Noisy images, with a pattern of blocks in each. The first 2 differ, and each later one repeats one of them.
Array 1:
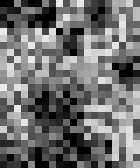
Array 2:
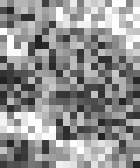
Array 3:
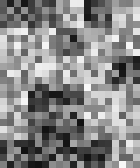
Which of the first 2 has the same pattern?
1
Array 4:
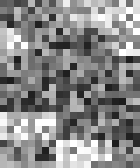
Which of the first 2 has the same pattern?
2
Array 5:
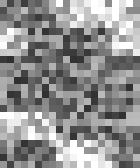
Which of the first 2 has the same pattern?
2
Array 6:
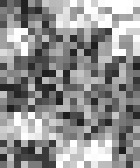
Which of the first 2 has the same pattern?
2
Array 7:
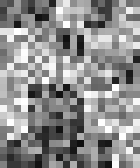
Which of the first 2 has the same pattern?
1
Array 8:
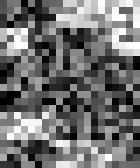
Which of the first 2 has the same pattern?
2
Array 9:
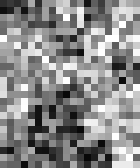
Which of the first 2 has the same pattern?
1
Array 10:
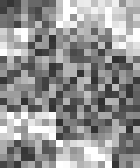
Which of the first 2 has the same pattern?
2
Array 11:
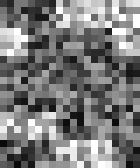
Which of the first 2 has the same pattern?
2
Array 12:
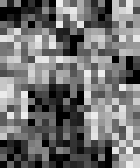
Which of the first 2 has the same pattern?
1
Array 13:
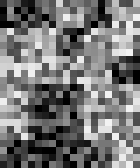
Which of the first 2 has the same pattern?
1
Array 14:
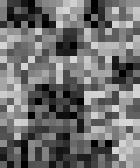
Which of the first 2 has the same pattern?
1
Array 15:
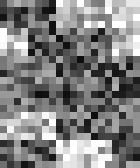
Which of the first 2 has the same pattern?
2
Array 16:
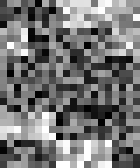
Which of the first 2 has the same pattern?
2
